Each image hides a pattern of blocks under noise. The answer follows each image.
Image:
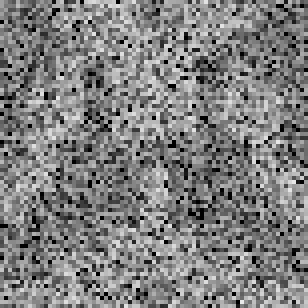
left and right mirror each other
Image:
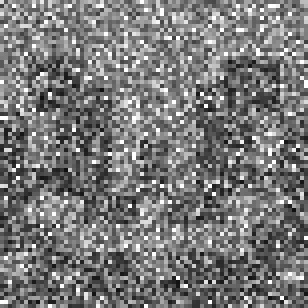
left and right mirror each other
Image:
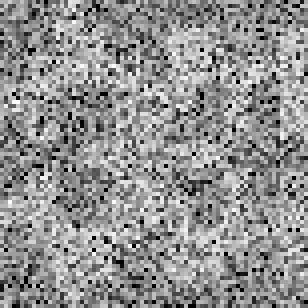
top and bottom mirror each other
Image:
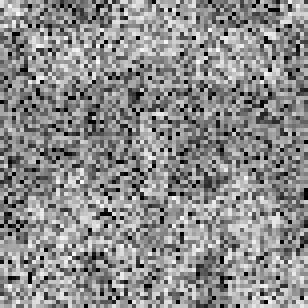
left and right mirror each other
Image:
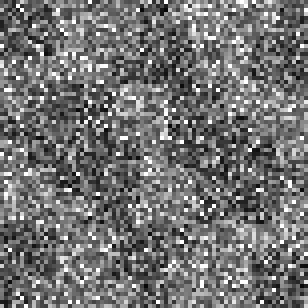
the same after a half turn
